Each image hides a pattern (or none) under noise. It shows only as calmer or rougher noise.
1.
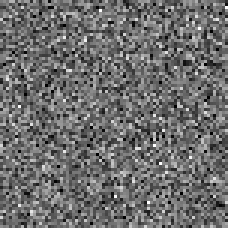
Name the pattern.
only noise
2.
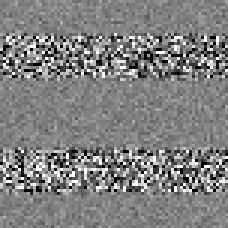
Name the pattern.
horizontal stripes
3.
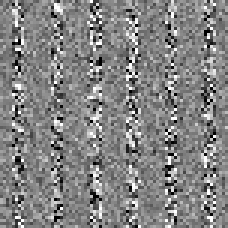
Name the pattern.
vertical stripes
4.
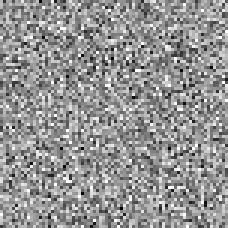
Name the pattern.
only noise
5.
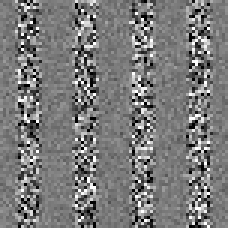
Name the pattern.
vertical stripes
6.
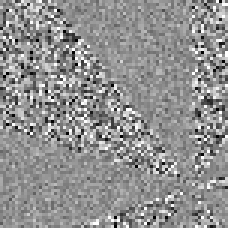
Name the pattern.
spokes from one point
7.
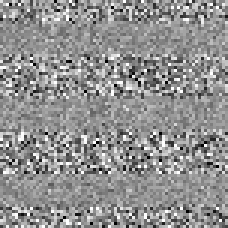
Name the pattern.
horizontal stripes
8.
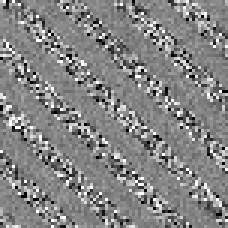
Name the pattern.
diagonal stripes
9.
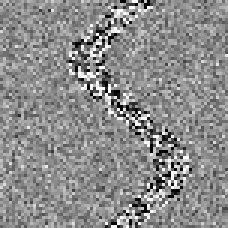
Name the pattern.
a wavy band
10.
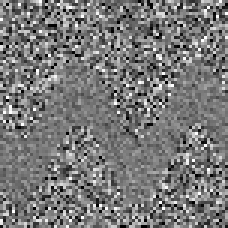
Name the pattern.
a wavy band
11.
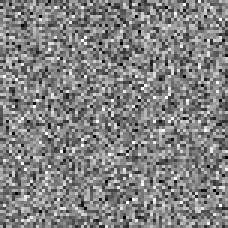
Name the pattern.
only noise
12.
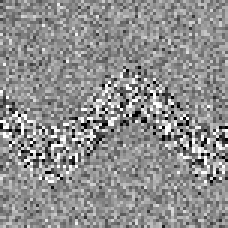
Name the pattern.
a wavy band
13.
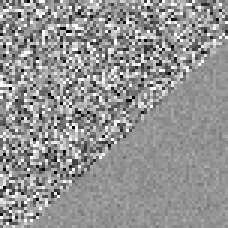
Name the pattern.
a sharp edge
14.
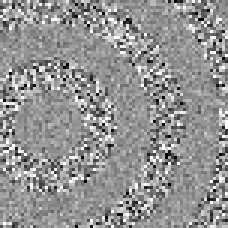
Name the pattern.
rings round one point
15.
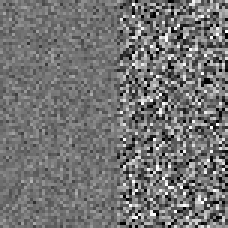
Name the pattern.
a sharp edge
